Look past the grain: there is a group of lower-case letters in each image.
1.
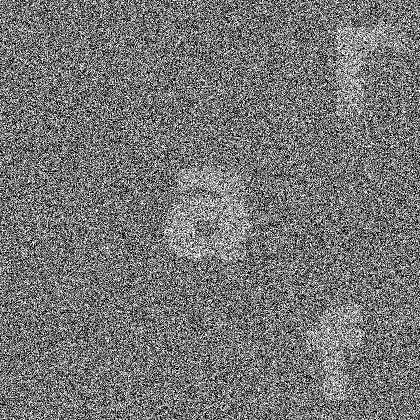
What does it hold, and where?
top right: r; centre: a; bottom right: f
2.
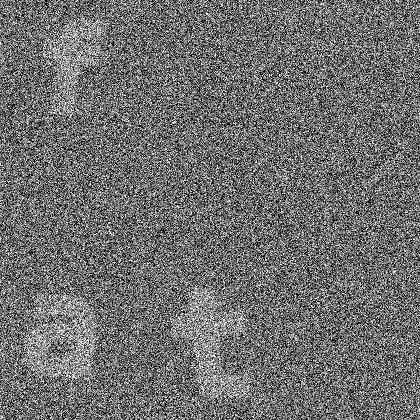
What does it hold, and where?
top left: f; bottom left: a; bottom middle: t
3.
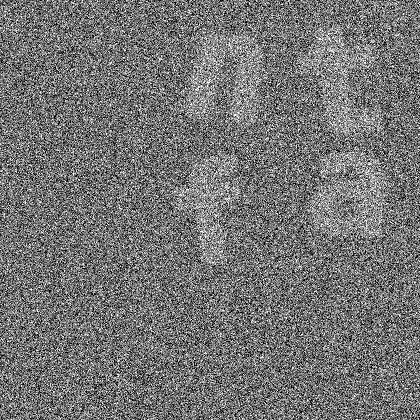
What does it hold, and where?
top middle: n; top right: t; centre: f; middle right: a
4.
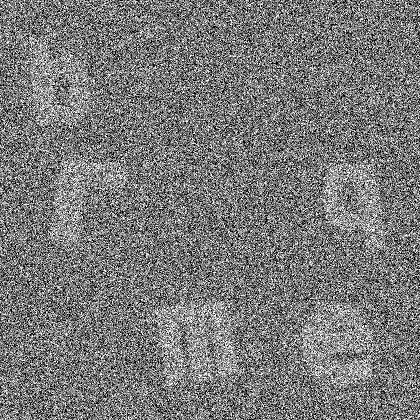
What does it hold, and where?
top left: b; middle left: r; middle right: q; bottom middle: m; bottom right: e
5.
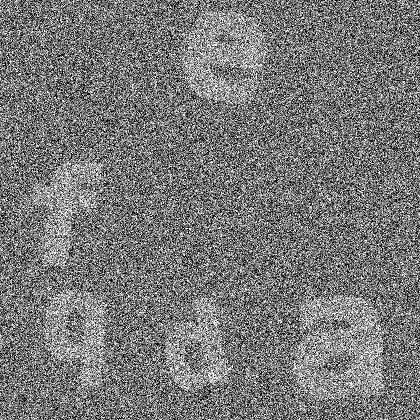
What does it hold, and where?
top middle: e; middle left: f; bottom left: q; bottom middle: d; bottom right: a
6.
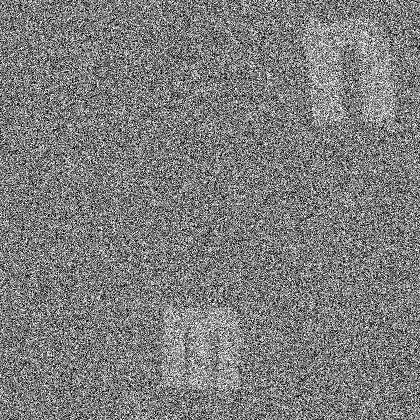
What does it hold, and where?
top right: n; bottom middle: m
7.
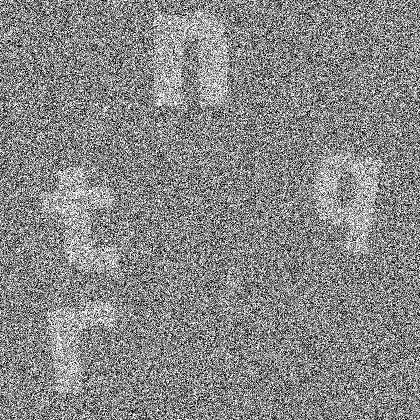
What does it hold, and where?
top middle: n; middle left: t; middle right: q; bottom left: r
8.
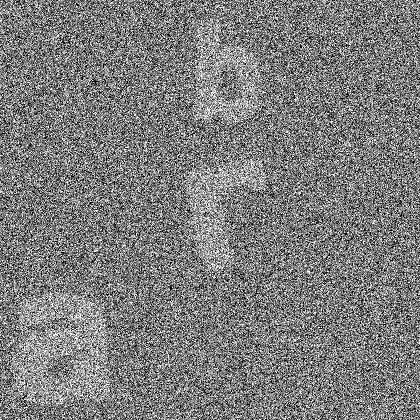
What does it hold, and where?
top middle: b; centre: r; bottom left: a
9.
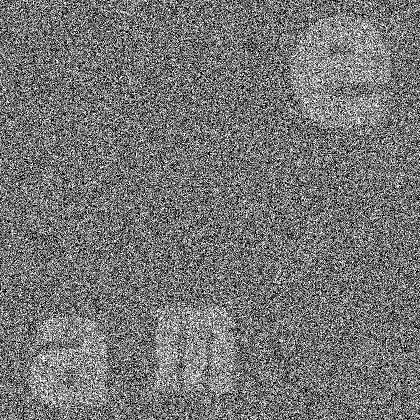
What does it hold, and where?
top right: e; bottom left: a; bottom middle: m
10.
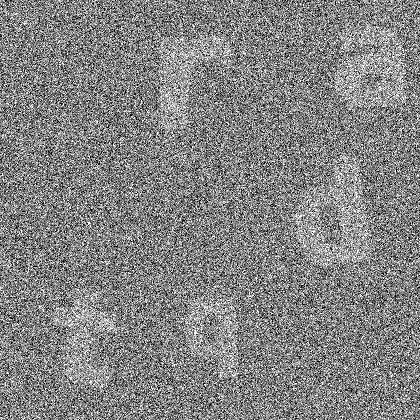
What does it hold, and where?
top middle: r; top right: a; middle right: d; bottom left: t; bottom middle: q
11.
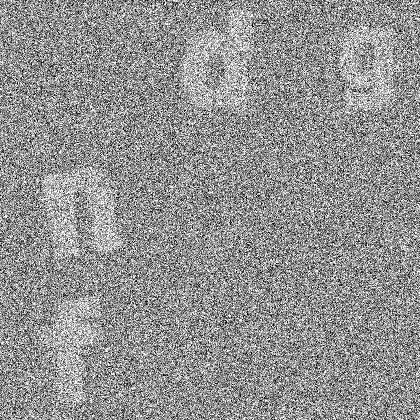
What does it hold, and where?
top middle: d; top right: g; middle left: n; bottom left: f
